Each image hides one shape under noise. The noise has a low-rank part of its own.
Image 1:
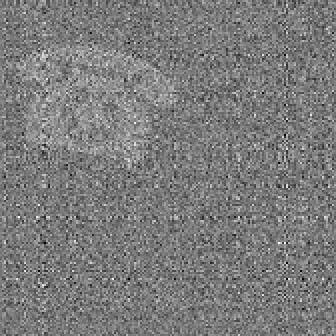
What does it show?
light telephone
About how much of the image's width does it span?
half
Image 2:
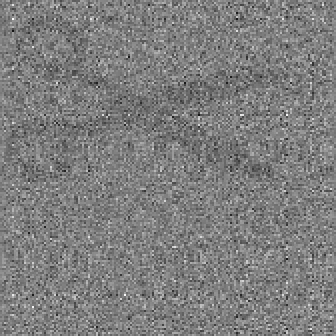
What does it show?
dark pair of scissors
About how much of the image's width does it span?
nearly all
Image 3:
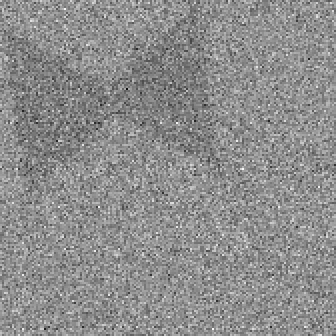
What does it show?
dark bow tie
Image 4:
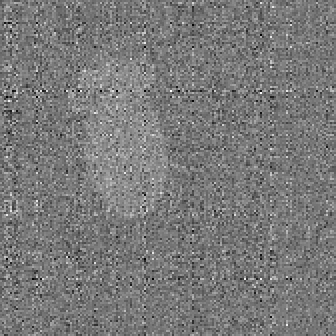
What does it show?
light footprint
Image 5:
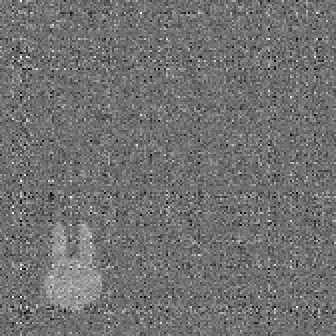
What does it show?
light rabbit's head, bottom left
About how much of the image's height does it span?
a quarter
